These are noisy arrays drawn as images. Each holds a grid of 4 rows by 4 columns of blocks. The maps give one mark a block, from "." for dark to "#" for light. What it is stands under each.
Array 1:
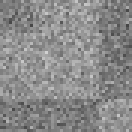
. # # .
# # # .
# # # .
. . . #
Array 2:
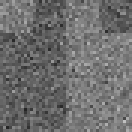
# . # .
. . # #
. . # #
. . # #
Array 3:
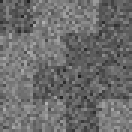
. # # .
# # . .
# . . .
# # . #
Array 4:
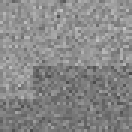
# # # #
# # # #
# . . .
. . . .
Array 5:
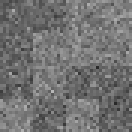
. . # #
. # # #
. # . .
# . # .
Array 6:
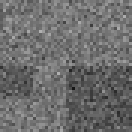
# # # #
# # # #
. # . .
# # . .
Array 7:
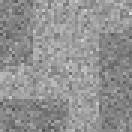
. # # #
. # # .
# # # .
. . # .
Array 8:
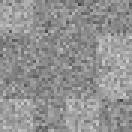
# . . .
. . . #
. . . #
# . # .
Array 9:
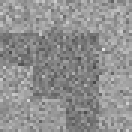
# # # #
. . . #
# . . #
# # . #
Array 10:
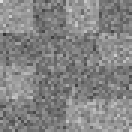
# . # .
. . . #
# . . .
. . # #
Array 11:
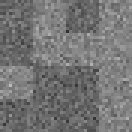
. # . #
. # # #
# . . #
. . . #
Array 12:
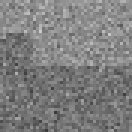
# # # #
. # # #
. . . .
. . . .
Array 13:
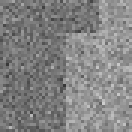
. . . #
. . # #
. . # #
. . # #
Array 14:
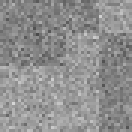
. . . #
. . # .
# # # .
# # # .
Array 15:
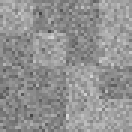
# . . #
. # . #
. . # .
. . # #
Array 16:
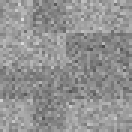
# . # #
# # . .
. . . .
# . # #
